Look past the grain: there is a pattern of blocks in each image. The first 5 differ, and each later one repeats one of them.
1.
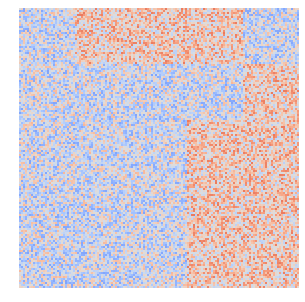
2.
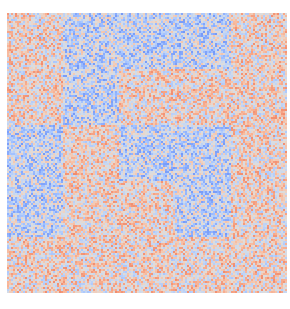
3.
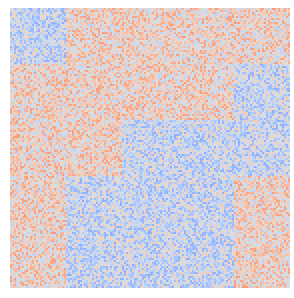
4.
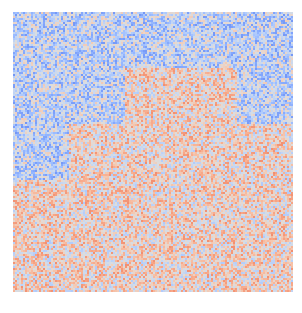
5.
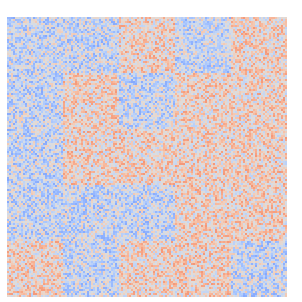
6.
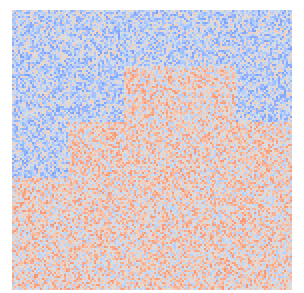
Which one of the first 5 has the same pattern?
4
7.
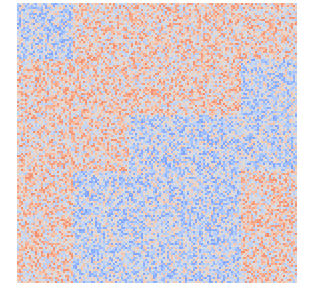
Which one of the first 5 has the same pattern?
3
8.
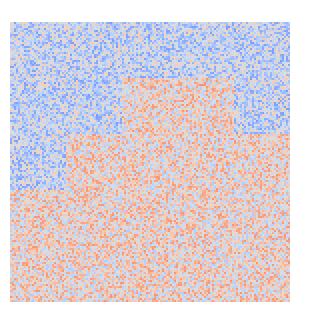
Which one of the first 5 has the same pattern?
4
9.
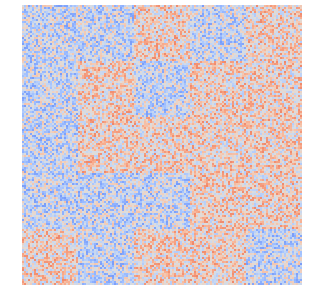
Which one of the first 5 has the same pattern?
5
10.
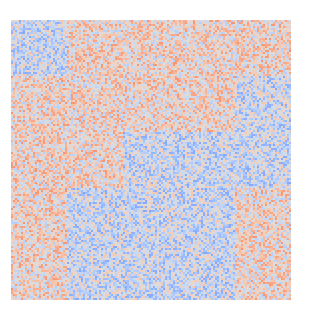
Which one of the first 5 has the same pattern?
3
